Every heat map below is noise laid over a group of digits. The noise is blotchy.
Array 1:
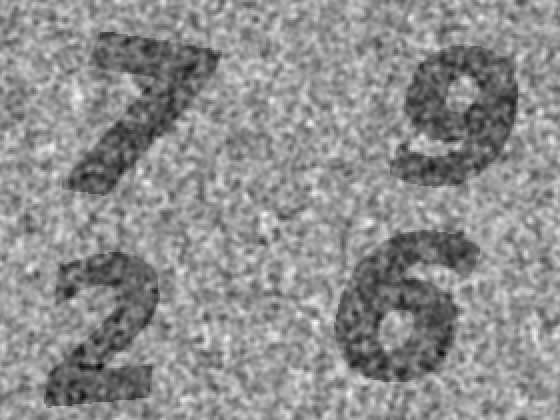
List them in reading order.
top left: 7; top right: 9; bottom left: 2; bottom right: 6
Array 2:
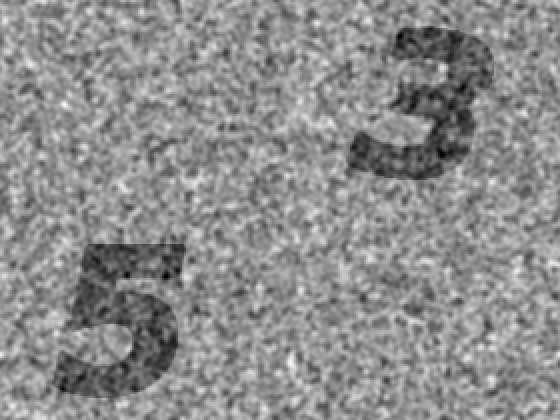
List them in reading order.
top right: 3; bottom left: 5
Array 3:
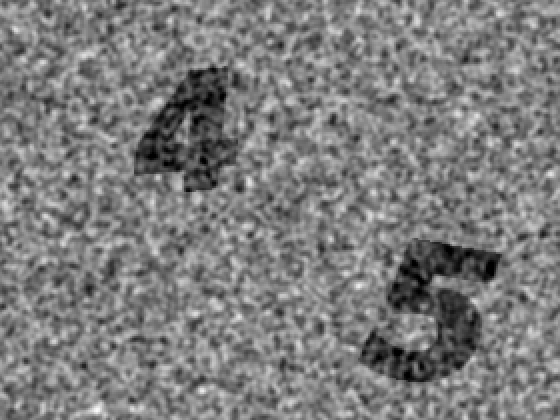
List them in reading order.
top left: 4; bottom right: 5
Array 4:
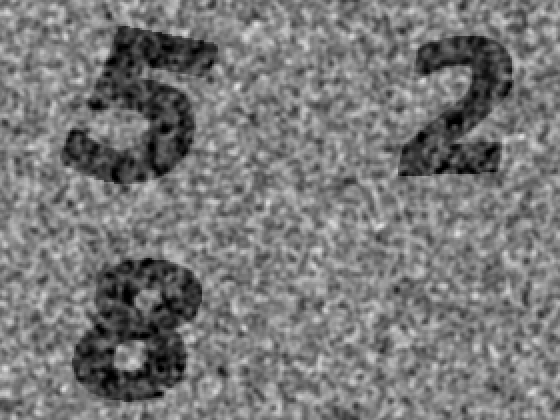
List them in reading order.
top left: 5; top right: 2; bottom left: 8
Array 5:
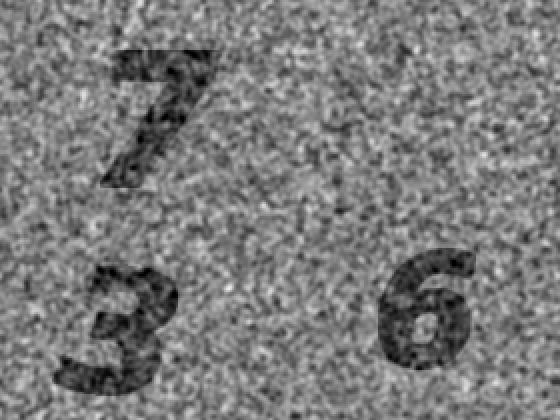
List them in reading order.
top left: 7; bottom left: 3; bottom right: 6
